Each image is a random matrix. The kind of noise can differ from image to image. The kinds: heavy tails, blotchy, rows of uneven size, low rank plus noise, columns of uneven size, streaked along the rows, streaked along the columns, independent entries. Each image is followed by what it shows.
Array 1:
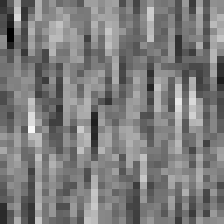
streaked along the columns
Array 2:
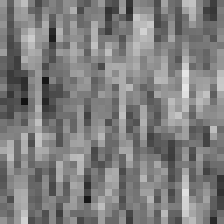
streaked along the columns
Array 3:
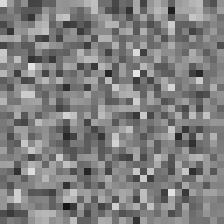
low rank plus noise
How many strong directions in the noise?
three or four
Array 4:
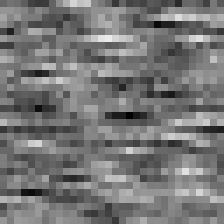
streaked along the rows
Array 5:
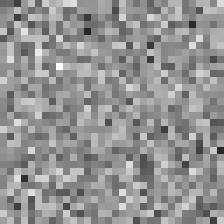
independent entries
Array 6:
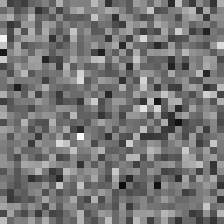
independent entries
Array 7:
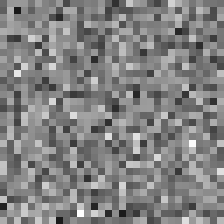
independent entries
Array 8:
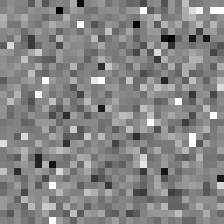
heavy tails
